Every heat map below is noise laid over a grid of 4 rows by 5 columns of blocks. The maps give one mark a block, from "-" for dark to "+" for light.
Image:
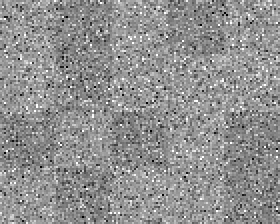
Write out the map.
+ - + - +
+ - + + +
- + - + -
+ - + + -
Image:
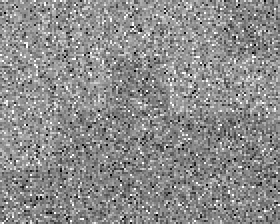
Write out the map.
+ + + + -
+ + - + +
+ - - - -
- - - - -
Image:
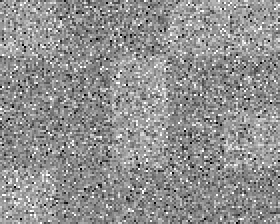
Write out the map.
+ - - + +
- - + - -
- - + - +
+ - - - -
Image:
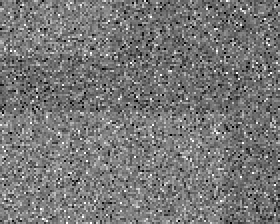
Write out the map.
+ + - - -
- - - - -
+ + + + -
+ + + + -
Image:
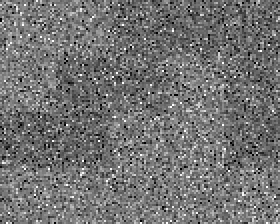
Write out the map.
+ + - - -
+ - - + -
- - + + -
+ + + + +
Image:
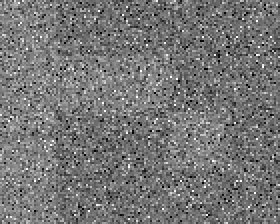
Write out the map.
+ - - - -
+ + + - -
+ - - + -
+ - - - -
